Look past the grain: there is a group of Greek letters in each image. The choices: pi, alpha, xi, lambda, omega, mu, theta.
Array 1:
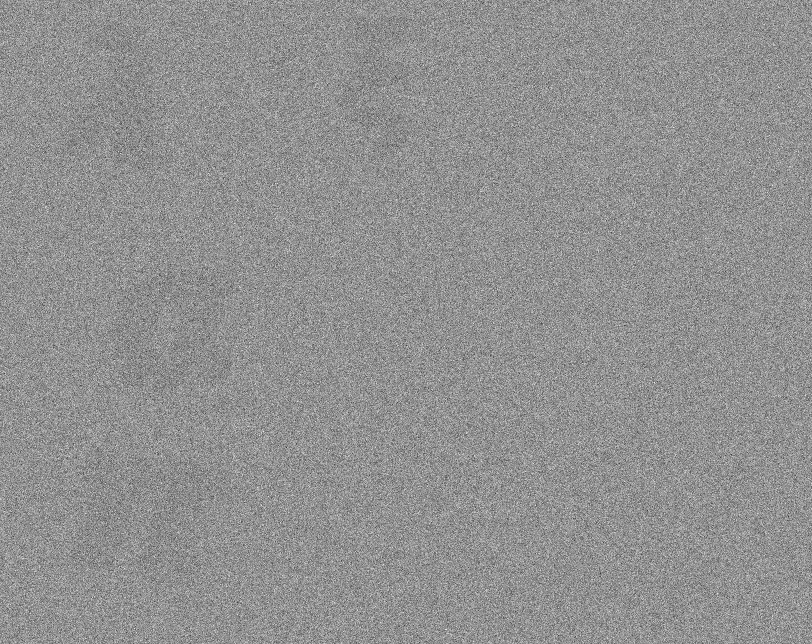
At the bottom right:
nothing
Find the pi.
bottom left
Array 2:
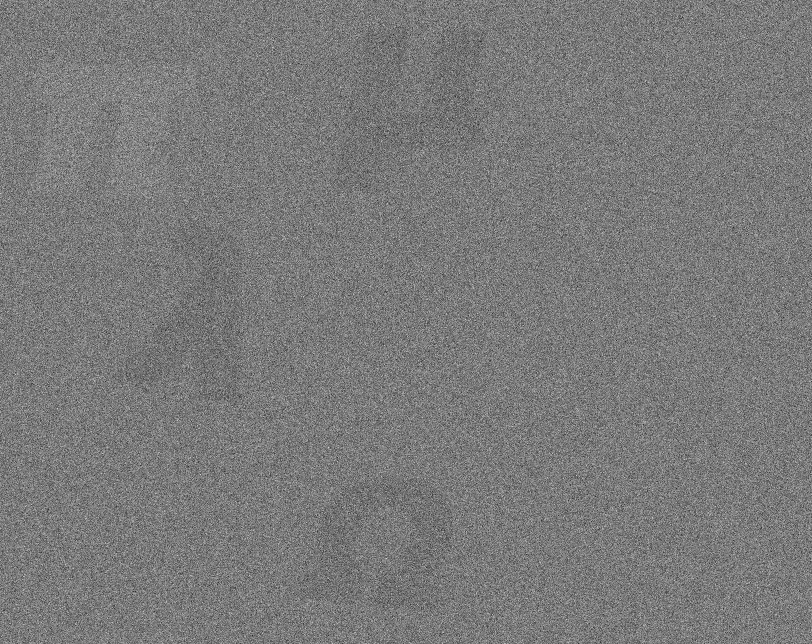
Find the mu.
top middle
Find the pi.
top left
